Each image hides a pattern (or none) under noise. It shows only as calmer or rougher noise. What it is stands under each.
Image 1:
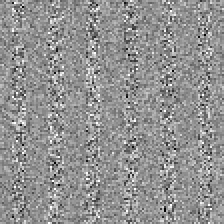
vertical stripes
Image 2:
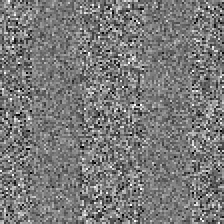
vertical stripes
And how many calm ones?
2
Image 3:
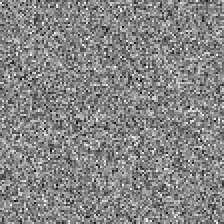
only noise
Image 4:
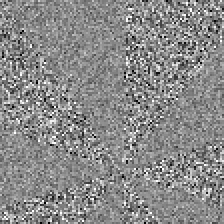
spokes from one point
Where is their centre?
bottom middle
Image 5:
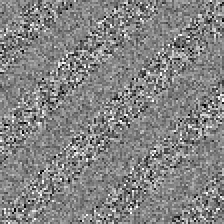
diagonal stripes
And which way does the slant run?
bottom left to top right
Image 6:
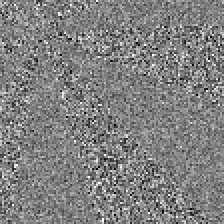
spokes from one point
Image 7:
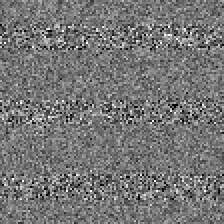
horizontal stripes
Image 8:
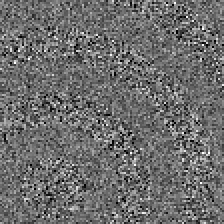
rings round one point
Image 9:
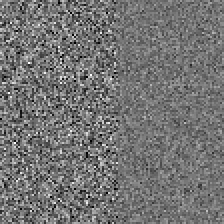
a sharp edge
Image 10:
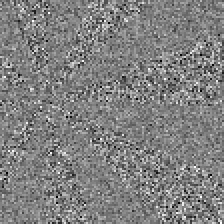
spokes from one point
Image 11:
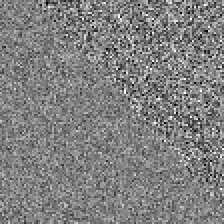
a sharp edge
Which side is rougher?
top right
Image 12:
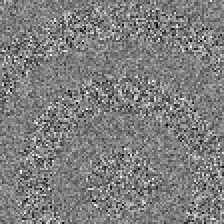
rings round one point
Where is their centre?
bottom middle
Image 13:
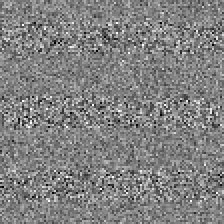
horizontal stripes
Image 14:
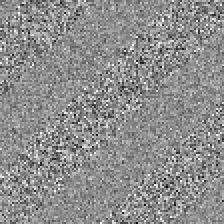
diagonal stripes
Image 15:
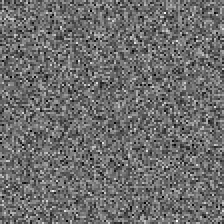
only noise
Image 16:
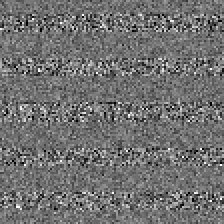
horizontal stripes
